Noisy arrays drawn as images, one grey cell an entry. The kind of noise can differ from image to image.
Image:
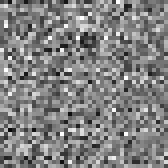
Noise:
low rank plus noise
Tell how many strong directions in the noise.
five to eight
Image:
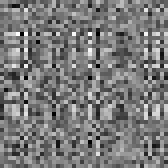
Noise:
low rank plus noise
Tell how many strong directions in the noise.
one
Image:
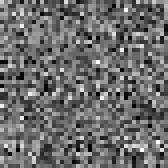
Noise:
low rank plus noise
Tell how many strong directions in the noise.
five to eight
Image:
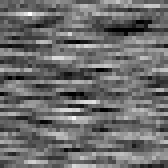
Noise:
streaked along the rows
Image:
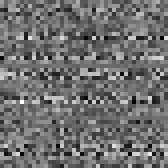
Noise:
rows of uneven size
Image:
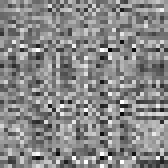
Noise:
low rank plus noise
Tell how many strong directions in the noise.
two
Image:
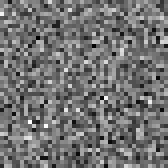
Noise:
independent entries
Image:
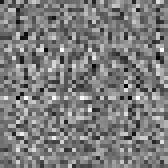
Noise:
low rank plus noise
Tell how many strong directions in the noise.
three or four
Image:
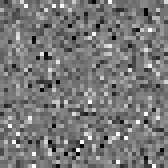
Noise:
heavy tails
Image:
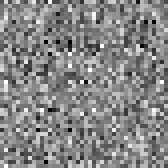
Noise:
low rank plus noise
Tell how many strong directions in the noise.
five to eight
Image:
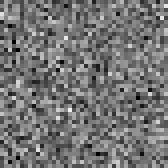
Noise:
independent entries
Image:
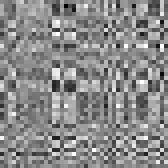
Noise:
low rank plus noise
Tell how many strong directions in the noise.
one
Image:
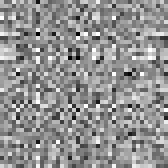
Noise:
low rank plus noise
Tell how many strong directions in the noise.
three or four
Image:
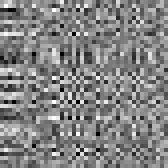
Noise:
low rank plus noise
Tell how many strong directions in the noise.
one
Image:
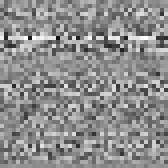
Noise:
rows of uneven size
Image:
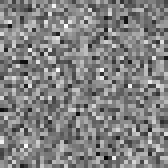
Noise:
independent entries
